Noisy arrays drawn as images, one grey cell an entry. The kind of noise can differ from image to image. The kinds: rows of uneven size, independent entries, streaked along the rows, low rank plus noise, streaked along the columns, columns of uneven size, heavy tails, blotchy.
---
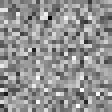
low rank plus noise
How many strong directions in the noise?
five to eight
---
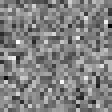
independent entries
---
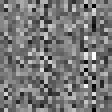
columns of uneven size
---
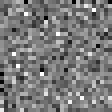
heavy tails
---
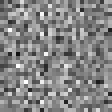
low rank plus noise
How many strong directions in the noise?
three or four
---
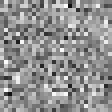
low rank plus noise
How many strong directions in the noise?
three or four
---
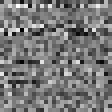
rows of uneven size
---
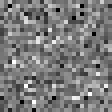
heavy tails
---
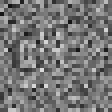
low rank plus noise
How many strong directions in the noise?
two
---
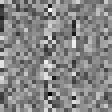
columns of uneven size
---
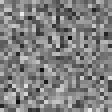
independent entries
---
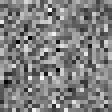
independent entries
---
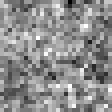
blotchy
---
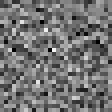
independent entries
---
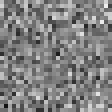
low rank plus noise
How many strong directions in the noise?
five to eight
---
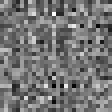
low rank plus noise
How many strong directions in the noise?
two
